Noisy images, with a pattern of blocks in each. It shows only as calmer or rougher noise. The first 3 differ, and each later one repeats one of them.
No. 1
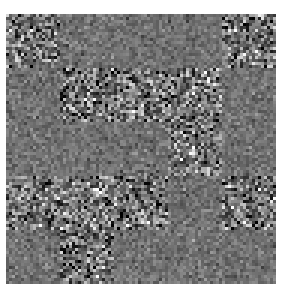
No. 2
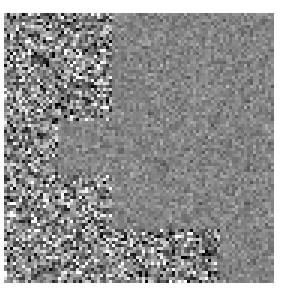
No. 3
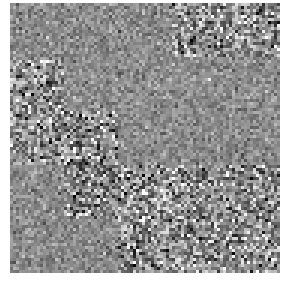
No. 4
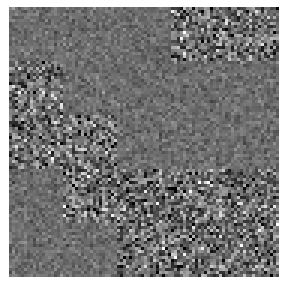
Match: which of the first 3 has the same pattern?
3
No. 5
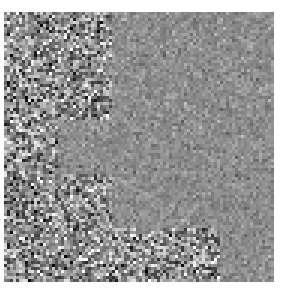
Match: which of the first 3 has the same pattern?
2
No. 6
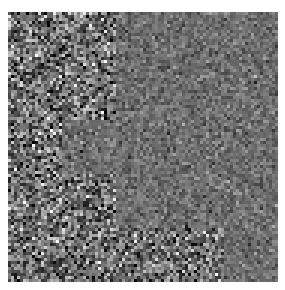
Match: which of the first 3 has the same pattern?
2
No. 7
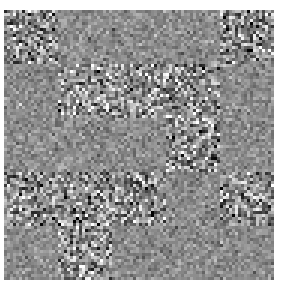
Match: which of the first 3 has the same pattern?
1
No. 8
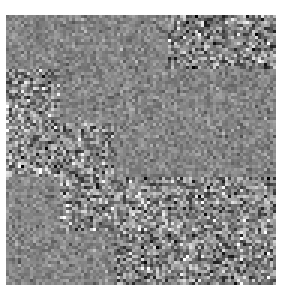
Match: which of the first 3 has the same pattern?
3
